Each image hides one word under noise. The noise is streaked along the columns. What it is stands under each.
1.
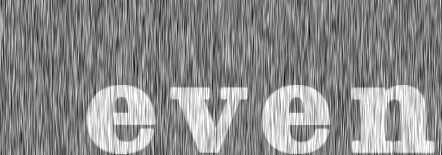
even
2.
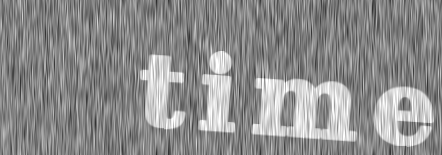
time
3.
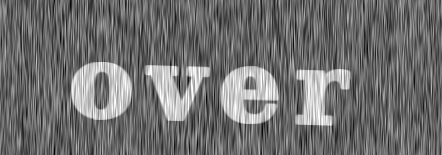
over
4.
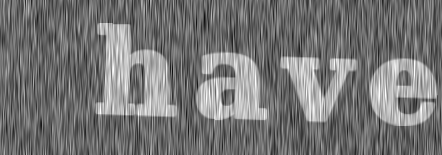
have
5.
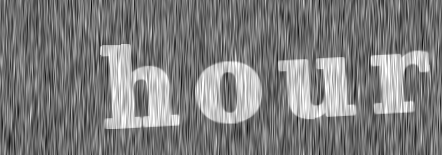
hour
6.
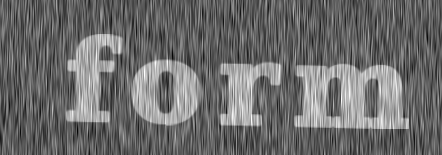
form
